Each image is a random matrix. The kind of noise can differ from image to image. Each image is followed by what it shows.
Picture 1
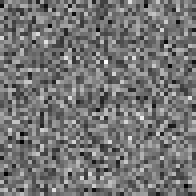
independent entries
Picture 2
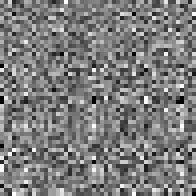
low rank plus noise
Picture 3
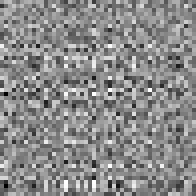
low rank plus noise
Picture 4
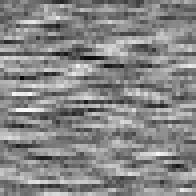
streaked along the rows
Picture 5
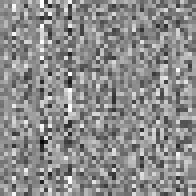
columns of uneven size
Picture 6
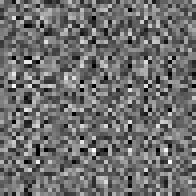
low rank plus noise
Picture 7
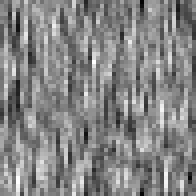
streaked along the columns
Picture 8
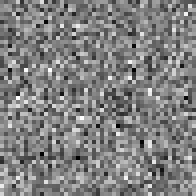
low rank plus noise
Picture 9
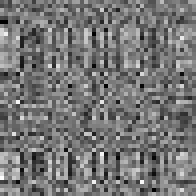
low rank plus noise
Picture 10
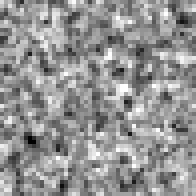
blotchy
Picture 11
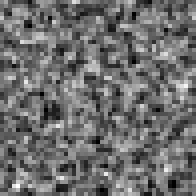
blotchy
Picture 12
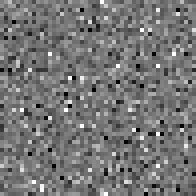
heavy tails
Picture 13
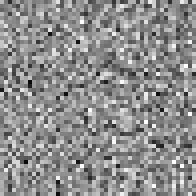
low rank plus noise
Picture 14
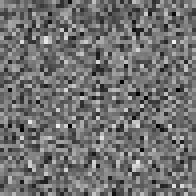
low rank plus noise
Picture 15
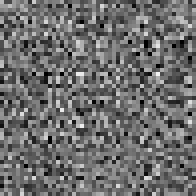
low rank plus noise
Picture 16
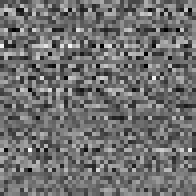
rows of uneven size
